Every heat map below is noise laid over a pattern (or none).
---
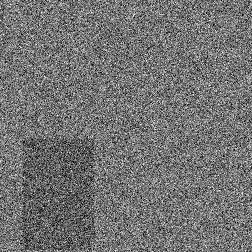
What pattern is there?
one block
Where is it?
bottom left
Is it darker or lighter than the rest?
darker
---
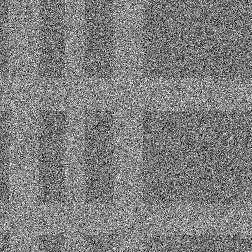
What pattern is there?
bands of rows crossing bands of columns
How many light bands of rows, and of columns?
2 and 3
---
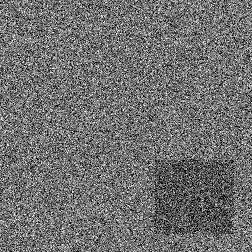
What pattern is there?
one block
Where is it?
bottom right
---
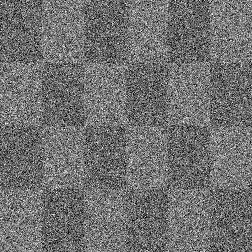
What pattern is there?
a checkerboard
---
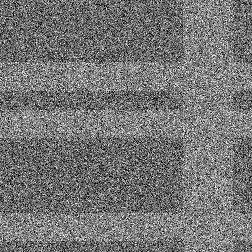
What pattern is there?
bands of rows crossing bands of columns
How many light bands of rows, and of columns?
3 and 1
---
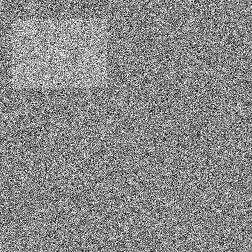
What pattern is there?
one block
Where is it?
top left
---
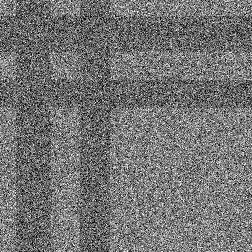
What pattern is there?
bands of rows crossing bands of columns
